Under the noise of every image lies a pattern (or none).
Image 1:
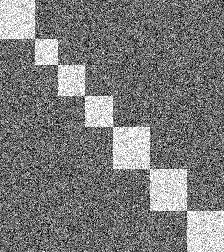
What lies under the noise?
blocks along the diagonal
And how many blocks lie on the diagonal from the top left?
7
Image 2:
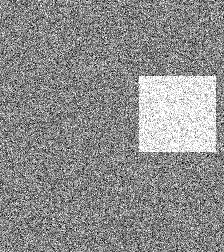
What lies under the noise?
one block
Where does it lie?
middle right
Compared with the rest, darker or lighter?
lighter
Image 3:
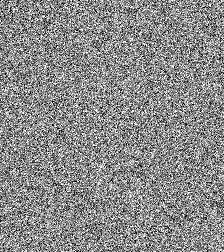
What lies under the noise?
only noise
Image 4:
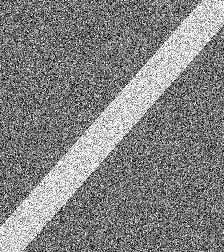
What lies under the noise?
a diagonal band
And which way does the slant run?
bottom left to top right
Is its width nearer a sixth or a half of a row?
a sixth
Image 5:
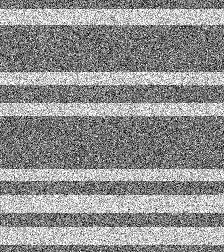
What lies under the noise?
bands of rows
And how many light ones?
6
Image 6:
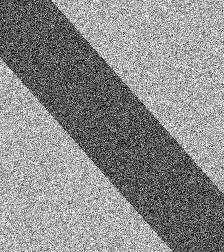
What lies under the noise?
a diagonal band
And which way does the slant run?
top left to bottom right
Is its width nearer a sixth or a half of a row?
a half
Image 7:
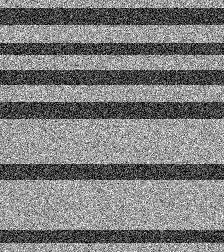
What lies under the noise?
bands of rows
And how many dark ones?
6
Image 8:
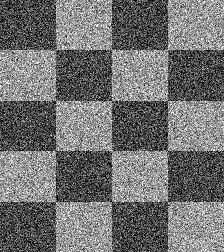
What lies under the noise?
a checkerboard
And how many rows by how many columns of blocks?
5 by 4
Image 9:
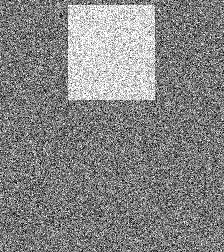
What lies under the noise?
one block
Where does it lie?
top middle
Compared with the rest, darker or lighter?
lighter
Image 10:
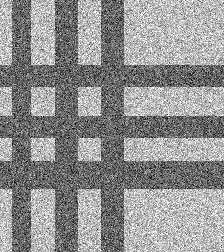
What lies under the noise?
bands of rows crossing bands of columns
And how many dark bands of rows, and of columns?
3 and 3
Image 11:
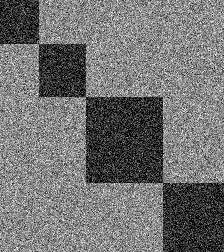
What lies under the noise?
blocks along the diagonal
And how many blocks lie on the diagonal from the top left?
4
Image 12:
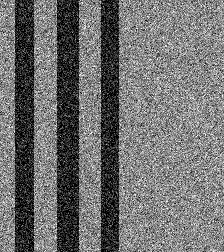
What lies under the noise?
bands of columns
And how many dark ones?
3
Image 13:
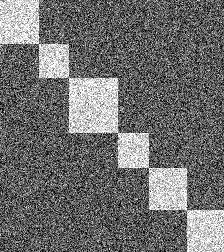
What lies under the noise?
blocks along the diagonal
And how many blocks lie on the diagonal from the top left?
6
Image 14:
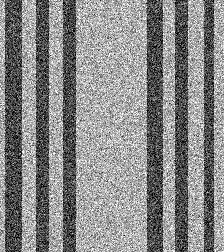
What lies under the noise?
bands of columns
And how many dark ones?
6
